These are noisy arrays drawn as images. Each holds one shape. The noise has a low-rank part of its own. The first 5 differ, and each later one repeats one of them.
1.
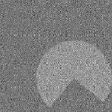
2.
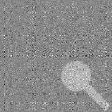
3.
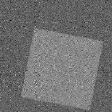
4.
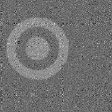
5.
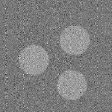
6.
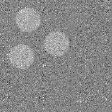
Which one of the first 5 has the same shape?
5
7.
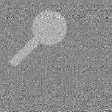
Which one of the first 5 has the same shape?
2
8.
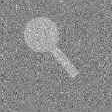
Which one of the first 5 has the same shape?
2
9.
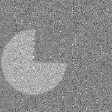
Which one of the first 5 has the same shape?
1
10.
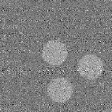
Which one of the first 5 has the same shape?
5
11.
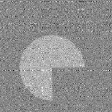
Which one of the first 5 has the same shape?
1
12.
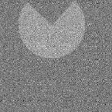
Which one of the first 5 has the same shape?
1
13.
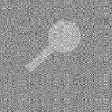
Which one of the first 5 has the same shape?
2
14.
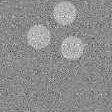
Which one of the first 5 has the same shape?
5
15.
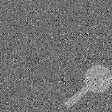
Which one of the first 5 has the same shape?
2
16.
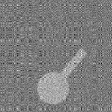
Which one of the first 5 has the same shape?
2
